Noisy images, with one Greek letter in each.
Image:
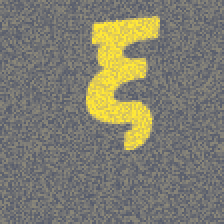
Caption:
light xi
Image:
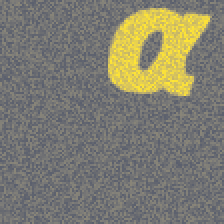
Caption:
light alpha
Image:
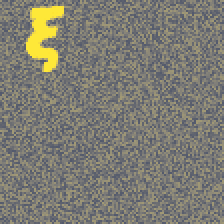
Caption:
light xi, top left
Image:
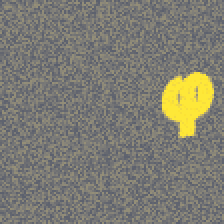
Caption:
light phi, middle right
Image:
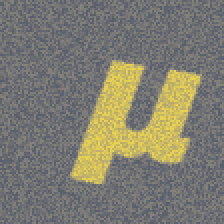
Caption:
light mu
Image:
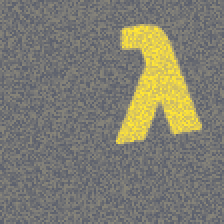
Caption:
light lambda
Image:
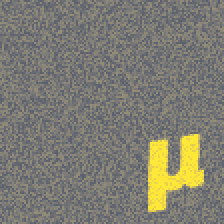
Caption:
light mu, bottom right
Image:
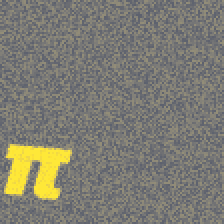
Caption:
light pi, bottom left
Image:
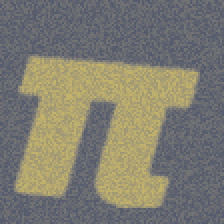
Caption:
light pi
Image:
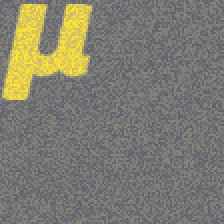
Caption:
light mu, top left
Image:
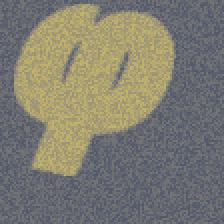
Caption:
light phi
